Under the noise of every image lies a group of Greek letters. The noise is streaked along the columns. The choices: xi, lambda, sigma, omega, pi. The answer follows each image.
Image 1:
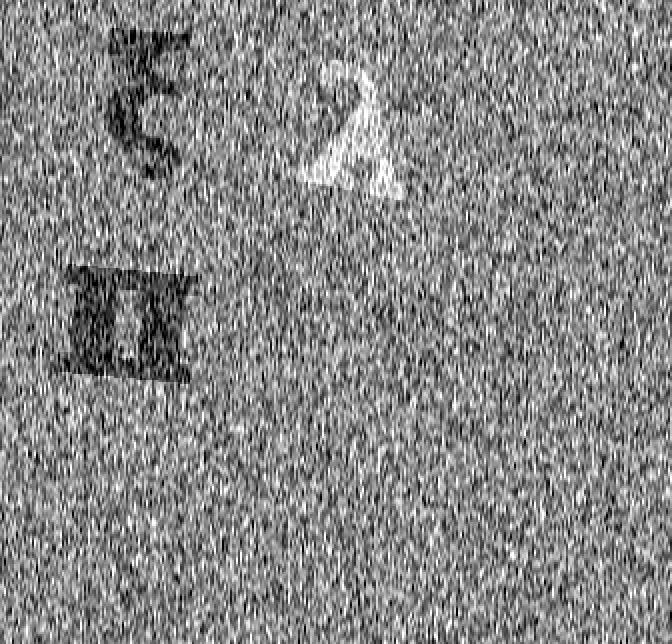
top left: dark xi; top middle: light lambda; middle left: dark pi
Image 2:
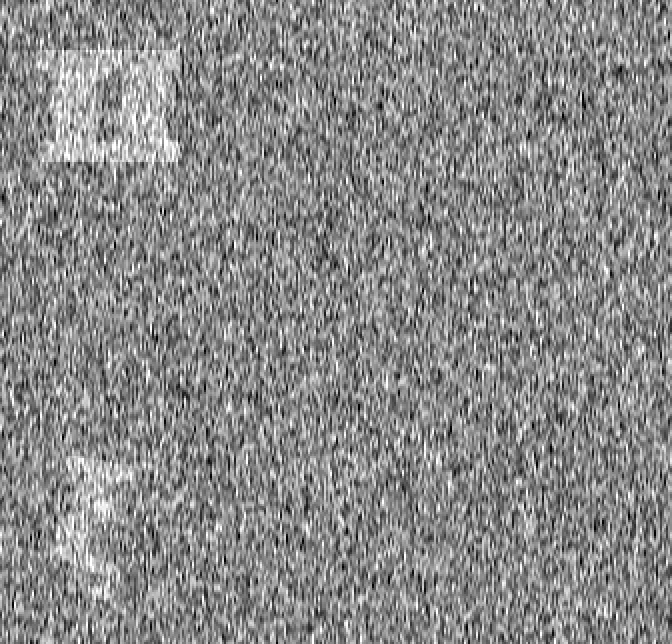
top left: light pi; bottom left: light xi
